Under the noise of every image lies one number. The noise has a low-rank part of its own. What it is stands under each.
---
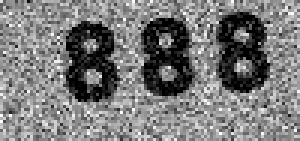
888
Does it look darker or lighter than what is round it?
darker
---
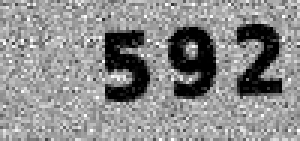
592
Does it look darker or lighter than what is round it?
darker
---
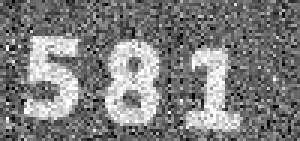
581
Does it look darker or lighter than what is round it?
lighter
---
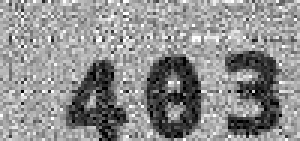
403
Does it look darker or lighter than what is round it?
darker
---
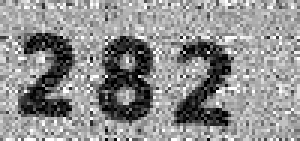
282
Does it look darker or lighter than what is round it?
darker
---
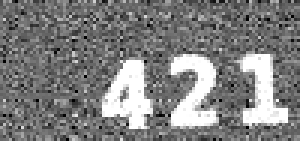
421
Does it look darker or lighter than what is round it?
lighter
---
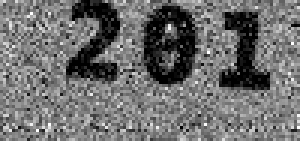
201
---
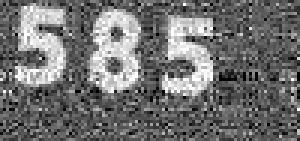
585
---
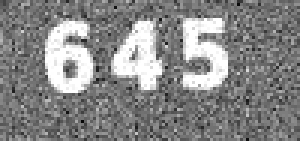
645
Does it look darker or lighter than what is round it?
lighter
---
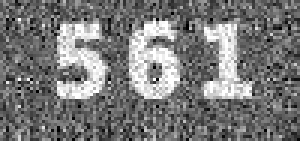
561
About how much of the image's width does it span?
two thirds
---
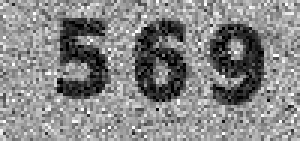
569
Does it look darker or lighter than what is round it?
darker
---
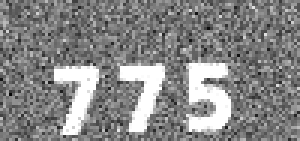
775
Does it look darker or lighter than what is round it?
lighter
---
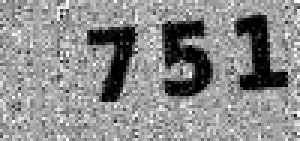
751
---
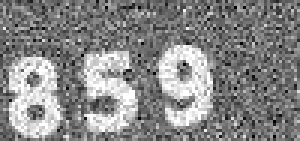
859
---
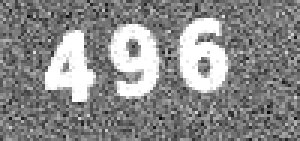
496
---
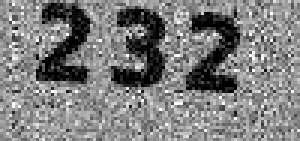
232
